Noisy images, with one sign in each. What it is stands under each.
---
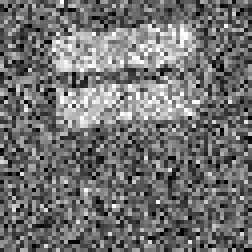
equals sign
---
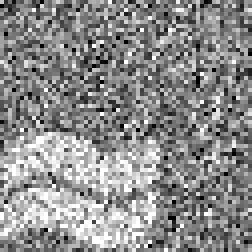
approximately sign
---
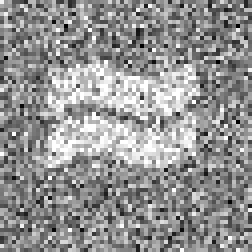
approximately sign
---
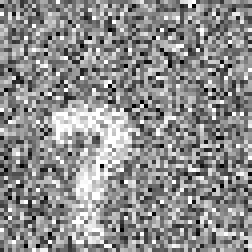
question mark
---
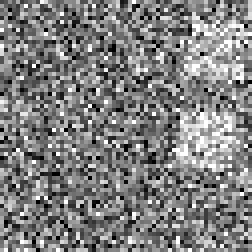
colon
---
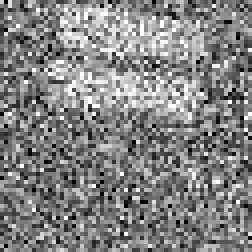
equals sign
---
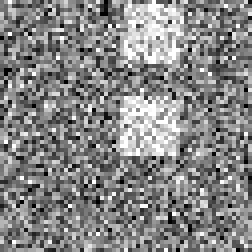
colon
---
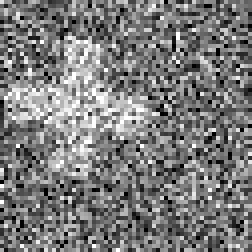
plus sign
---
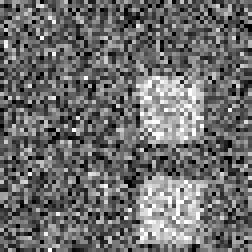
colon
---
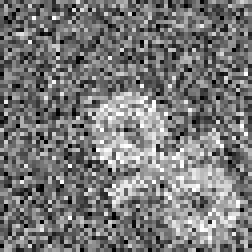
percent sign
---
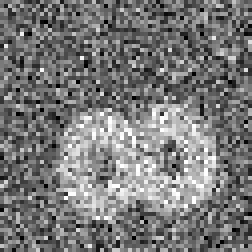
infinity sign
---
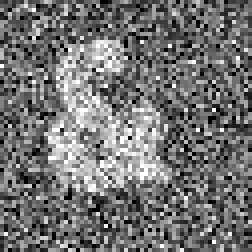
ampersand
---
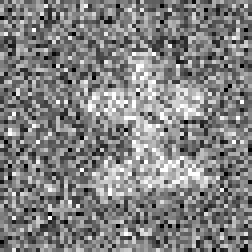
plus-minus sign
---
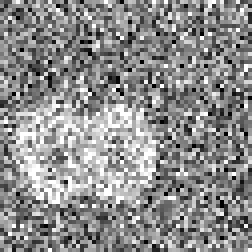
infinity sign
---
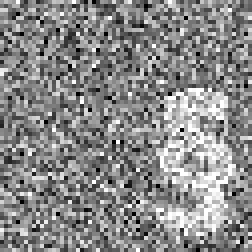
section sign
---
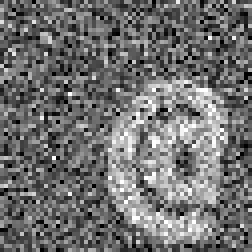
at sign
